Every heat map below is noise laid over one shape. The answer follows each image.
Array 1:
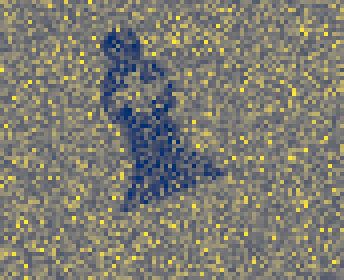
chess bishop
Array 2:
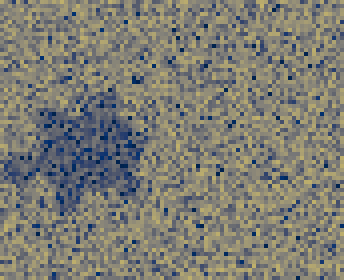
turtle
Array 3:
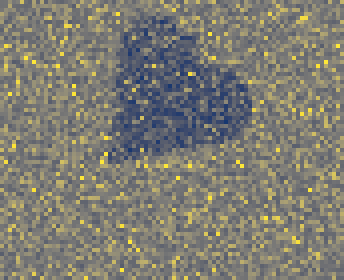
heart
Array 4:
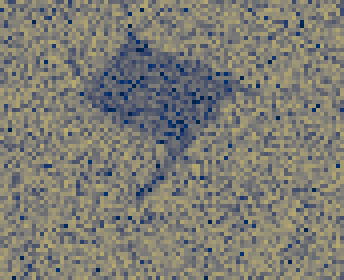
flag
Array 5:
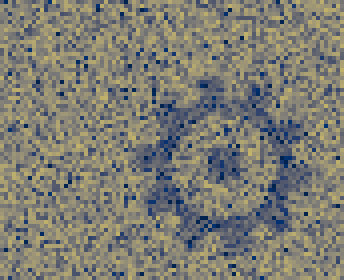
gear
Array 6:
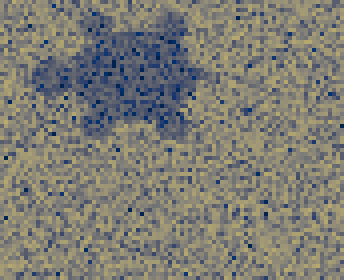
turtle
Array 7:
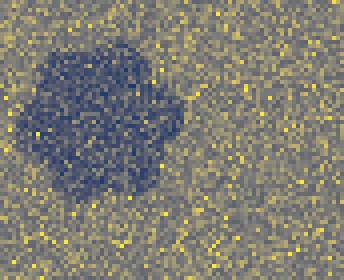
flower
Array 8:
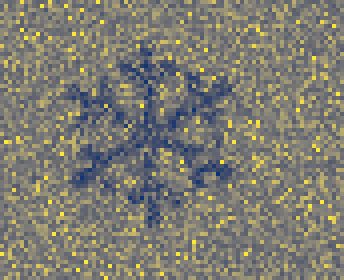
snowflake
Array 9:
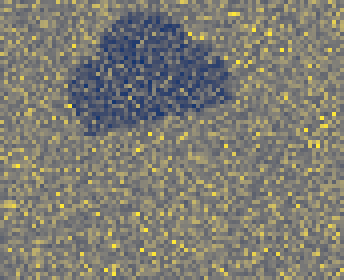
cloud
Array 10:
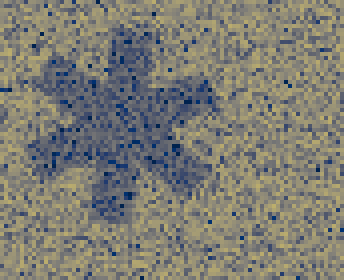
asterisk
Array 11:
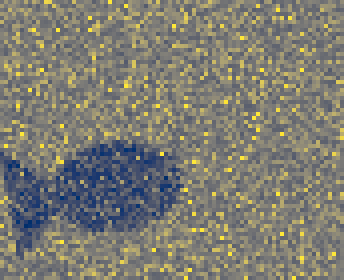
fish
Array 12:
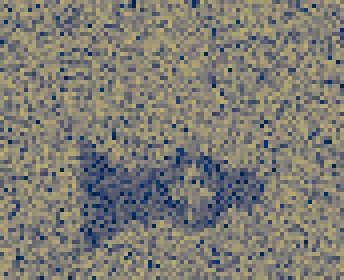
chess bishop
